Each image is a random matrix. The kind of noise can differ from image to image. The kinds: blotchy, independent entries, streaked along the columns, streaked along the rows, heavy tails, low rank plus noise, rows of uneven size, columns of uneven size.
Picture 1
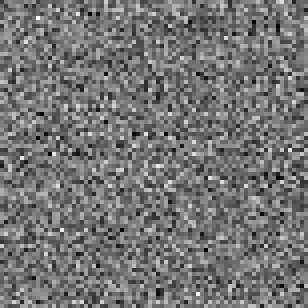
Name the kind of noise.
low rank plus noise
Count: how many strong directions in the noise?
five to eight
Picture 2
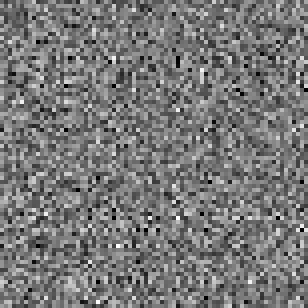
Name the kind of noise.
low rank plus noise
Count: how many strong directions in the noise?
three or four
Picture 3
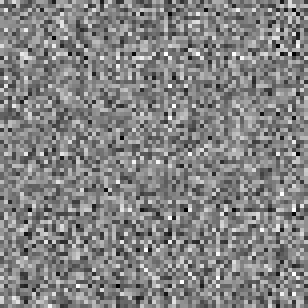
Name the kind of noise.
low rank plus noise
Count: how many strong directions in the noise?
three or four
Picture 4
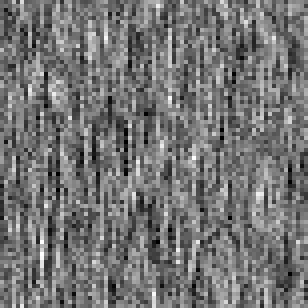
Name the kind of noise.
streaked along the columns
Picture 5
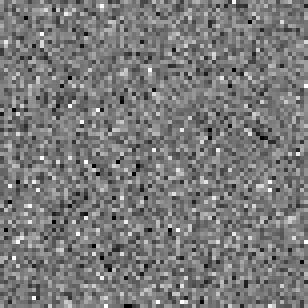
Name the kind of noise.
heavy tails
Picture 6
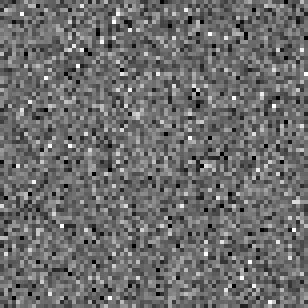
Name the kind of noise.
heavy tails
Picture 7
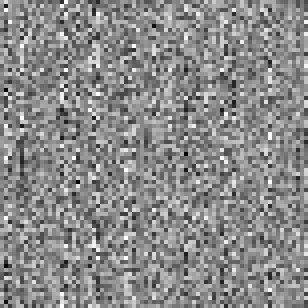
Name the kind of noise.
columns of uneven size
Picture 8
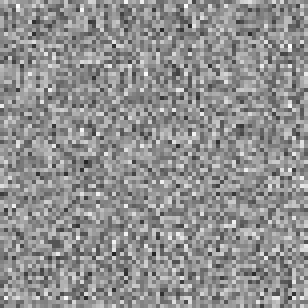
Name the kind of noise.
low rank plus noise
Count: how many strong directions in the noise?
five to eight
